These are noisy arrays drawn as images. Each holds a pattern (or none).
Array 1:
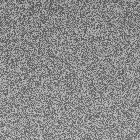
a smooth slope
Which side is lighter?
bottom
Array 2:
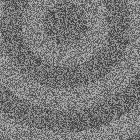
rings round one point
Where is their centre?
top middle
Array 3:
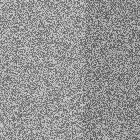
a sharp edge
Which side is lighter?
left
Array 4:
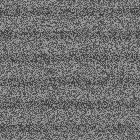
horizontal stripes
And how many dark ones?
6
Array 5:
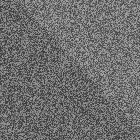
a sharp edge
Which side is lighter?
top right
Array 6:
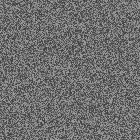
only noise
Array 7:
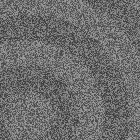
rings round one point
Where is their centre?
bottom left
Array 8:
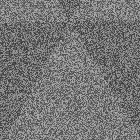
spokes from one point
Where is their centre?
top middle
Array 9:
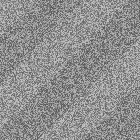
diagonal stripes
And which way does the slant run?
bottom left to top right
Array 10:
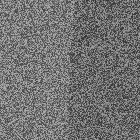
a sharp edge
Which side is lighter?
left
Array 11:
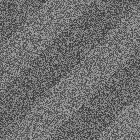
diagonal stripes
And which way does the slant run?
bottom left to top right
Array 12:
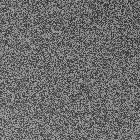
a smooth slope
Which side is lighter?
bottom left
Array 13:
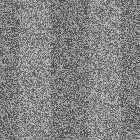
vertical stripes
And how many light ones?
2
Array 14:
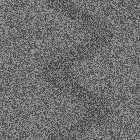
a wavy band
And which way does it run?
top to bottom
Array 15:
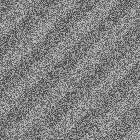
diagonal stripes
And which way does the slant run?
bottom left to top right
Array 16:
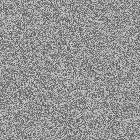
only noise
